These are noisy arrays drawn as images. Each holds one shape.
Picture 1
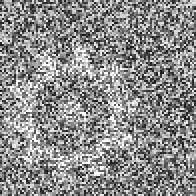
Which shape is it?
gear
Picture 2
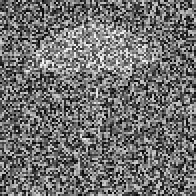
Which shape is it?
umbrella
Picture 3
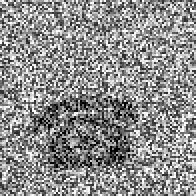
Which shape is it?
telephone
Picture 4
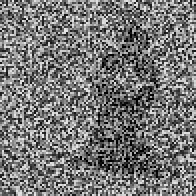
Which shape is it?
chess bishop
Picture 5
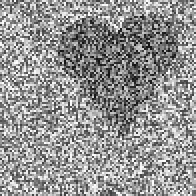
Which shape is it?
heart
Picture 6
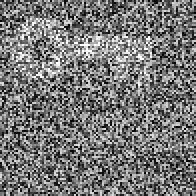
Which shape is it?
key
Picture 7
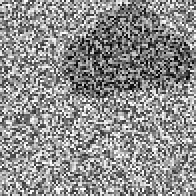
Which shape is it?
cloud
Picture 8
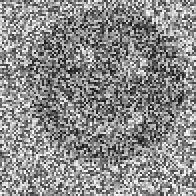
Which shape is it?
smiling face
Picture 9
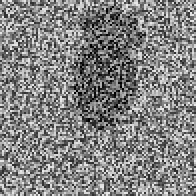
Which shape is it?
footprint
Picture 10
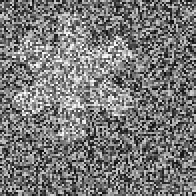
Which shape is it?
asterisk
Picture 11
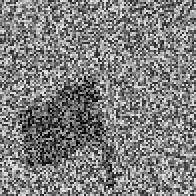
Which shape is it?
flag
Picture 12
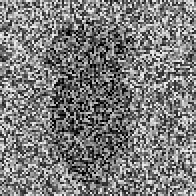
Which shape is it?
footprint
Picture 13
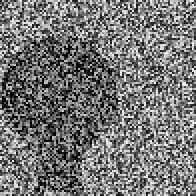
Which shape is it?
light bulb
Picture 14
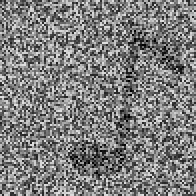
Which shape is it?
musical note
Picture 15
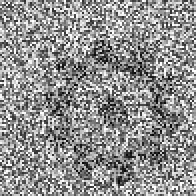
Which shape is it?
gear
